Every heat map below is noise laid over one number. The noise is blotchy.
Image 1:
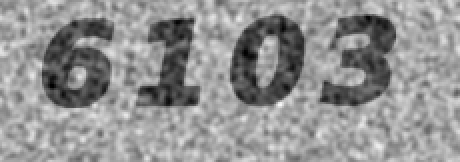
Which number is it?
6103
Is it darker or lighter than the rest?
darker
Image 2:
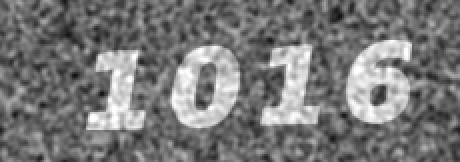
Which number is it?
1016
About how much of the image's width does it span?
two thirds
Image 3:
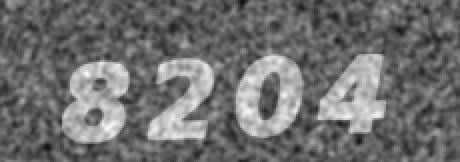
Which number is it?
8204
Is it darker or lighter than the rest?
lighter
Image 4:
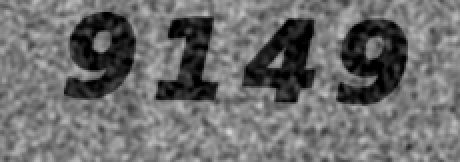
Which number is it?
9149
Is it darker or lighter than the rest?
darker
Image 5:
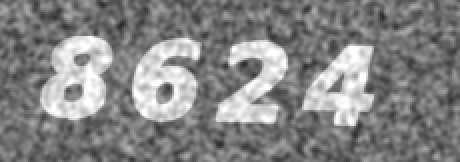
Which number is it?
8624
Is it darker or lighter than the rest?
lighter
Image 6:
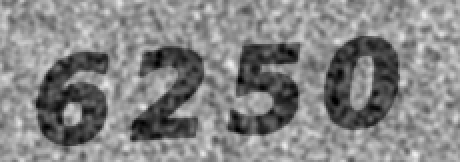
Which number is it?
6250
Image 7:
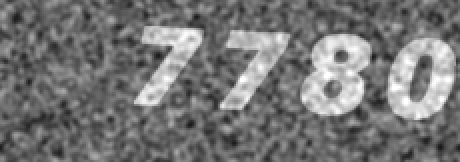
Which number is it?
7780
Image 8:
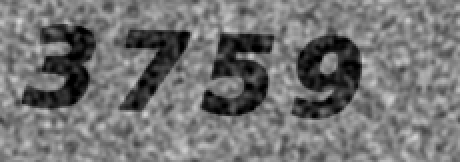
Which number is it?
3759
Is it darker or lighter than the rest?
darker
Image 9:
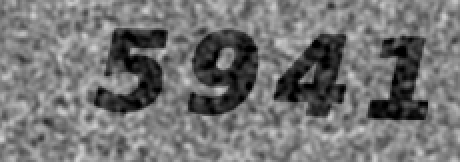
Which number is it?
5941
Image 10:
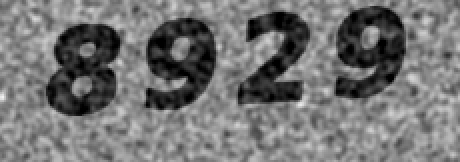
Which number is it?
8929
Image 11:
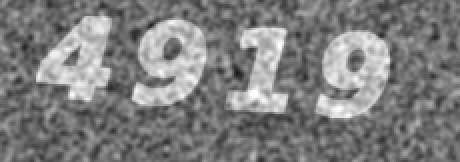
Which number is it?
4919
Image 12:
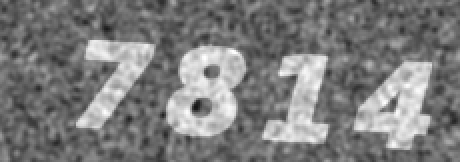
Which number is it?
7814
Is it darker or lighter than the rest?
lighter
